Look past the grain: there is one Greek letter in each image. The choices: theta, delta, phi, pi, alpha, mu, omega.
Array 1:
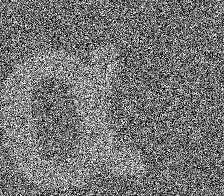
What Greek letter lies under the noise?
alpha
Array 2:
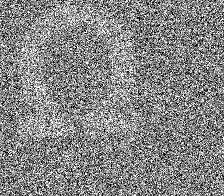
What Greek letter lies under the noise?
omega
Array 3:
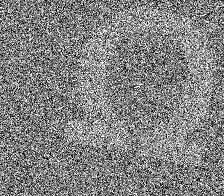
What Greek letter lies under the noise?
omega
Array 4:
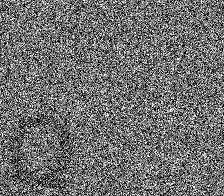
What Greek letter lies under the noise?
omega
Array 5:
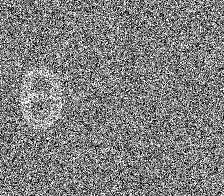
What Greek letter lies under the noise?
theta
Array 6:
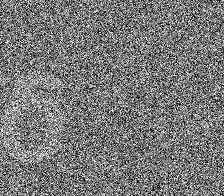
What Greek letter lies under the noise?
delta
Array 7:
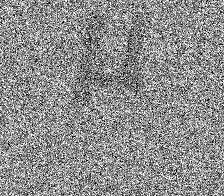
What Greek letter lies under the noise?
mu
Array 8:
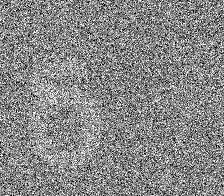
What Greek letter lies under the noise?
delta
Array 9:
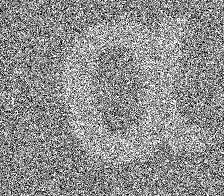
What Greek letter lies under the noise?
alpha
